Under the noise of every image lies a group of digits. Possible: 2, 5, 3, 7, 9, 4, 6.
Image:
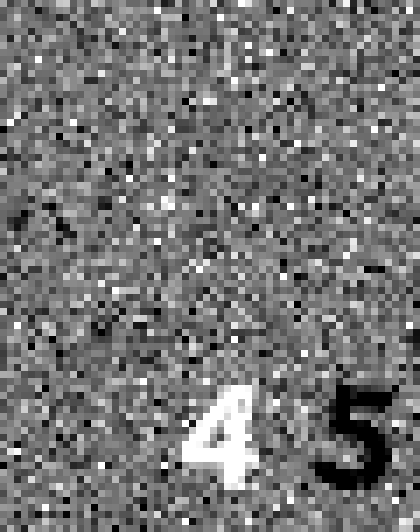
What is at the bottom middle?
4
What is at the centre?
nothing
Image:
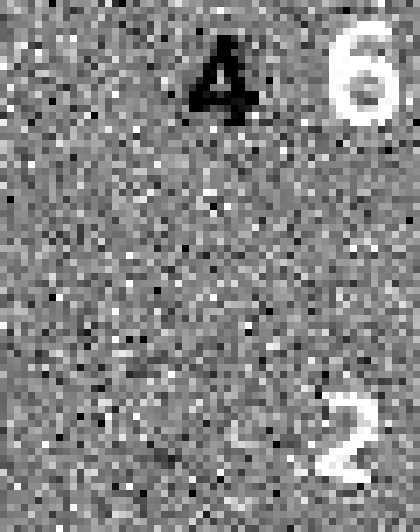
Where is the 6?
top right
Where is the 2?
bottom right
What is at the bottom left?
nothing
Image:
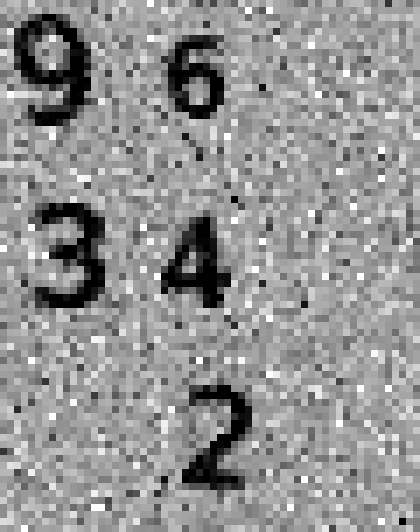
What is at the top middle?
6
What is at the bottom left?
nothing
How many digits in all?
5
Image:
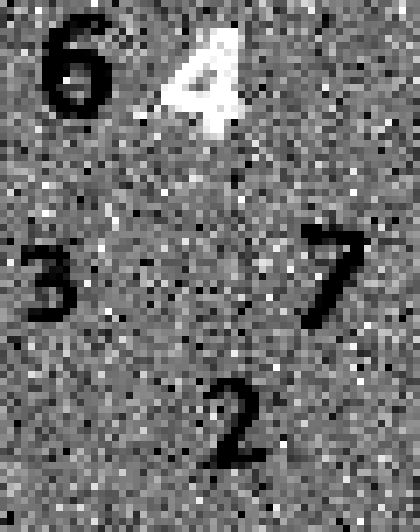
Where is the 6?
top left
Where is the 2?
bottom middle
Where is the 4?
top middle
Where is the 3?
middle left
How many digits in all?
5
